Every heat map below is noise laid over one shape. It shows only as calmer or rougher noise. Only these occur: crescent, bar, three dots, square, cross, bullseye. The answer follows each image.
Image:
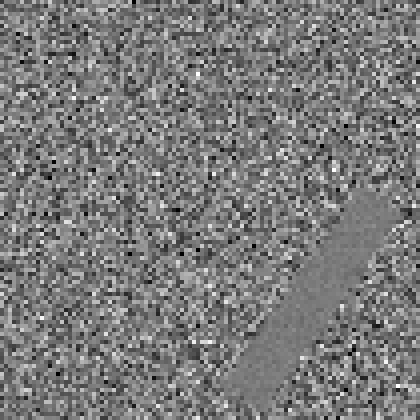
calm bar
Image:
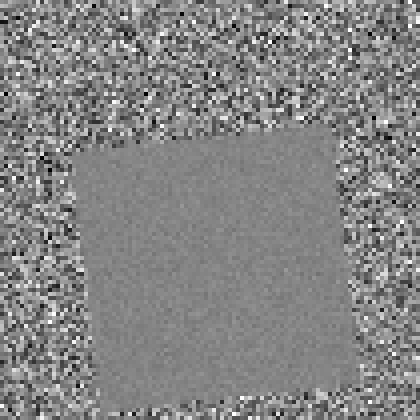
calm square
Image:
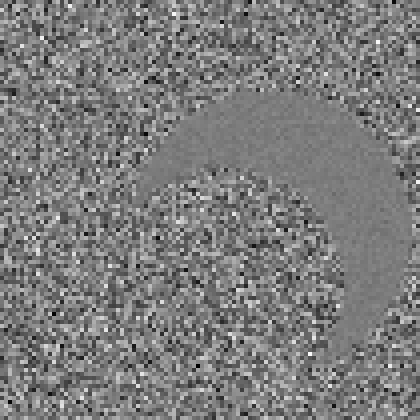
calm crescent
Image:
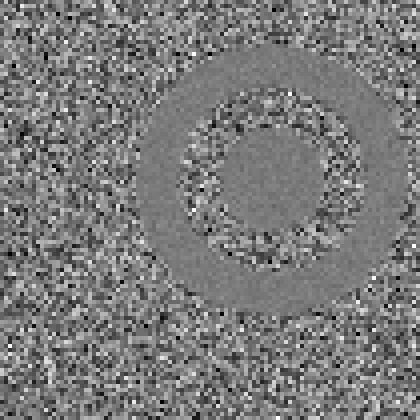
calm bullseye
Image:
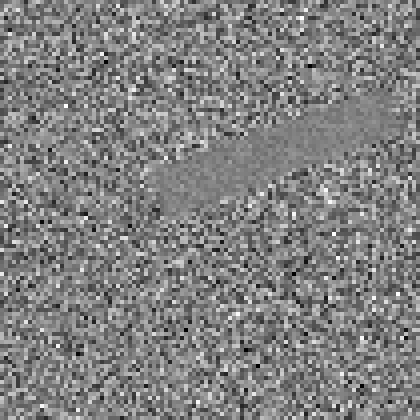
calm bar
